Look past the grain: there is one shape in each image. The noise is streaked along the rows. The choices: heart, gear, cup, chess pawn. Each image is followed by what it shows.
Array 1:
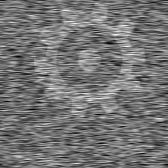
gear
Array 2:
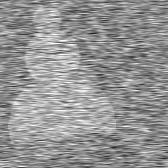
chess pawn
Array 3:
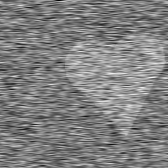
heart
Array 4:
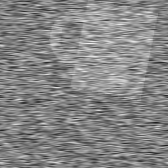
cup
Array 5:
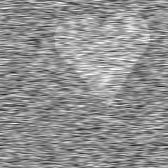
heart
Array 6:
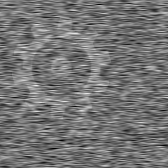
gear
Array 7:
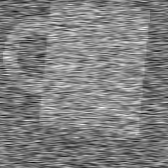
cup
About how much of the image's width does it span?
nearly all
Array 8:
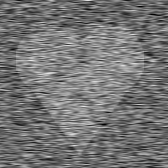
heart
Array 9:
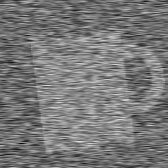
cup
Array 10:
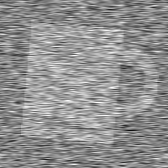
cup
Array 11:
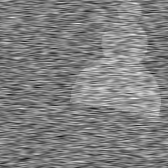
chess pawn
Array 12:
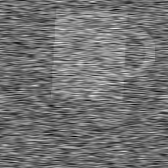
cup
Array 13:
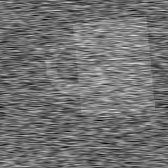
cup
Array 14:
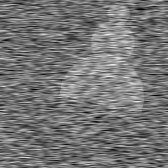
chess pawn
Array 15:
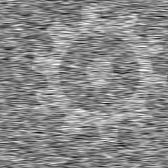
gear
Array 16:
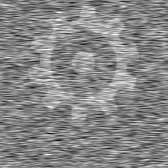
gear
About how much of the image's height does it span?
two thirds
